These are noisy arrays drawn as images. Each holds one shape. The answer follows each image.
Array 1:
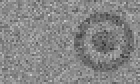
bullseye
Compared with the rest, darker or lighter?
darker
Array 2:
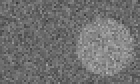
disc
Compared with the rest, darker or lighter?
lighter
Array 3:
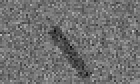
bar
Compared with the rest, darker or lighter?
darker
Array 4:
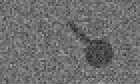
lollipop
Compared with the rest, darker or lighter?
darker
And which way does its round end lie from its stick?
down and right
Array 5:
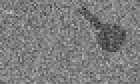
lollipop
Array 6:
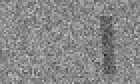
bar
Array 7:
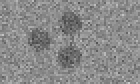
three dots
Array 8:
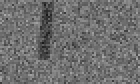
bar
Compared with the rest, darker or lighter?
darker
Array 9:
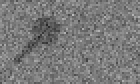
lollipop
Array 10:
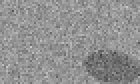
ellipse
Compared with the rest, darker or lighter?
darker
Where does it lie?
bottom right
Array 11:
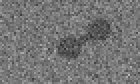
dumbbell
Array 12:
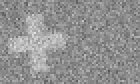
cross
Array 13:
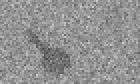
lollipop
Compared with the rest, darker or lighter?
darker
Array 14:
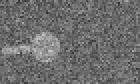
lollipop
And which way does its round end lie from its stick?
right
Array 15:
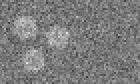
three dots
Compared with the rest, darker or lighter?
lighter
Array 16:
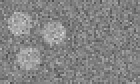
three dots
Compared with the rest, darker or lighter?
lighter
